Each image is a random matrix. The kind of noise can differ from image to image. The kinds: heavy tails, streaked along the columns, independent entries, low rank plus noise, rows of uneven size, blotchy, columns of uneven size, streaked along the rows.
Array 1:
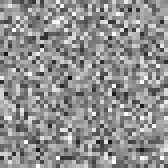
independent entries
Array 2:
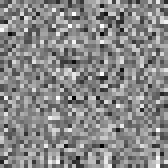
low rank plus noise
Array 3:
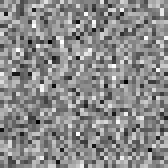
independent entries
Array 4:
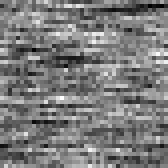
streaked along the rows
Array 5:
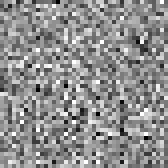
low rank plus noise
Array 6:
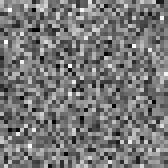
independent entries
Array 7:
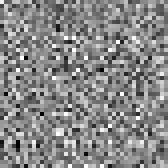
low rank plus noise
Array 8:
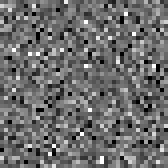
heavy tails
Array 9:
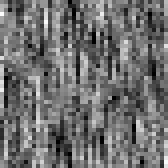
streaked along the columns
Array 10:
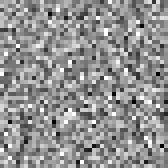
independent entries
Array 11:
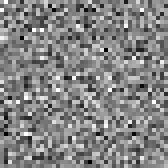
low rank plus noise
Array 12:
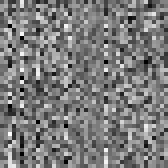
columns of uneven size
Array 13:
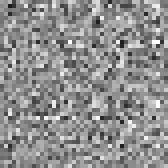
low rank plus noise
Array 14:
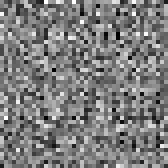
low rank plus noise
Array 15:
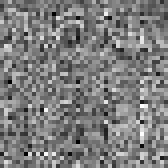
low rank plus noise
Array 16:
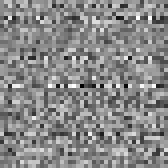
rows of uneven size
